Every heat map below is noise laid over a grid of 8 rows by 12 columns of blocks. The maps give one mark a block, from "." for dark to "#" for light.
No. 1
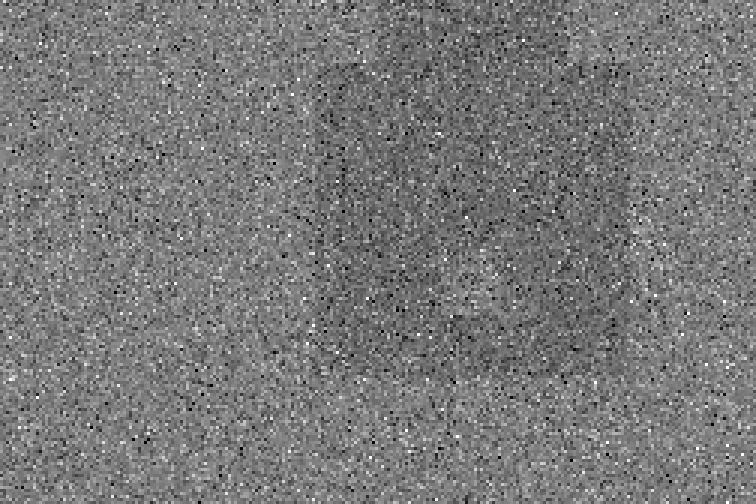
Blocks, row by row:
# # # # # # . . . # # #
# # # # # . . . . . # #
# # # # # . . . . . # #
# # # # # . . . . . # #
# # # # # . . # . . # #
# # # # # . . . . . # #
# # # # # # # # # # # #
# # # # # # # # # # # #
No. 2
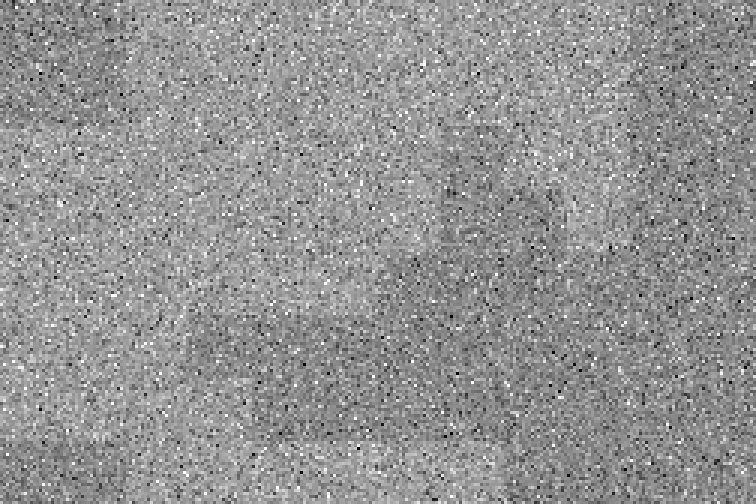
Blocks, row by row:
. . # # # # # # # # . .
. . # # # # # # # # . .
# # # # # # # . # # . .
# # # # # # # . . # . .
# # # # # # . . . . . .
# # # . . . . . . . . .
# # # # . . . . . . . .
. . # # # # # # . . . .
